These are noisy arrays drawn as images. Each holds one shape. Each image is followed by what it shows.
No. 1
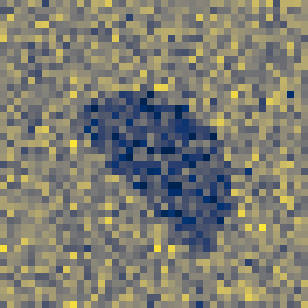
half disc
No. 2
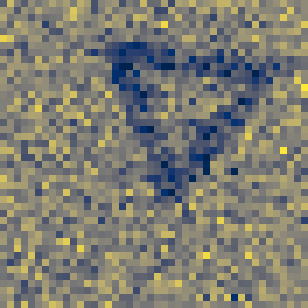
triangle frame
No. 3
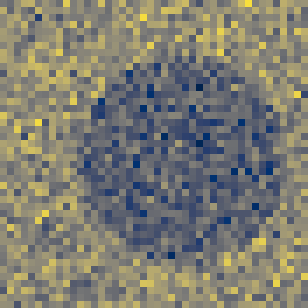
disc
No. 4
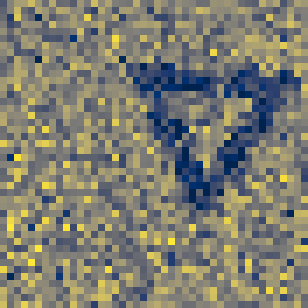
triangle frame
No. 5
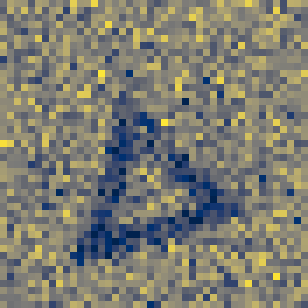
triangle frame
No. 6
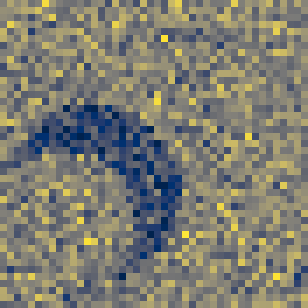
crescent
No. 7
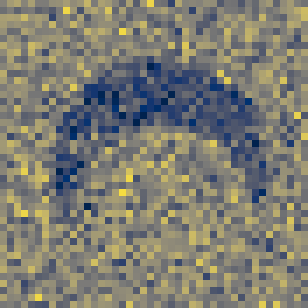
crescent
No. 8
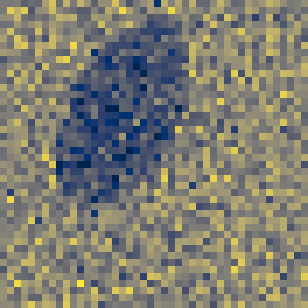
ellipse
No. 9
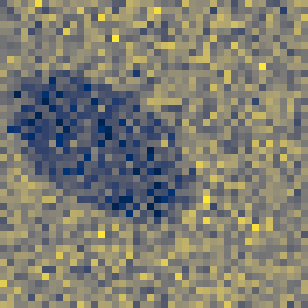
ellipse
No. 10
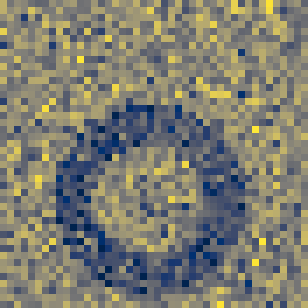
ring
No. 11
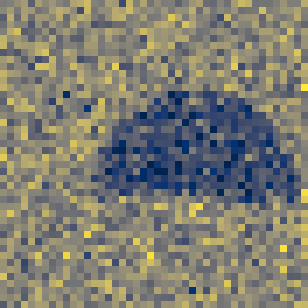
half disc
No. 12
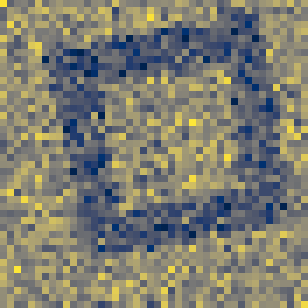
square frame
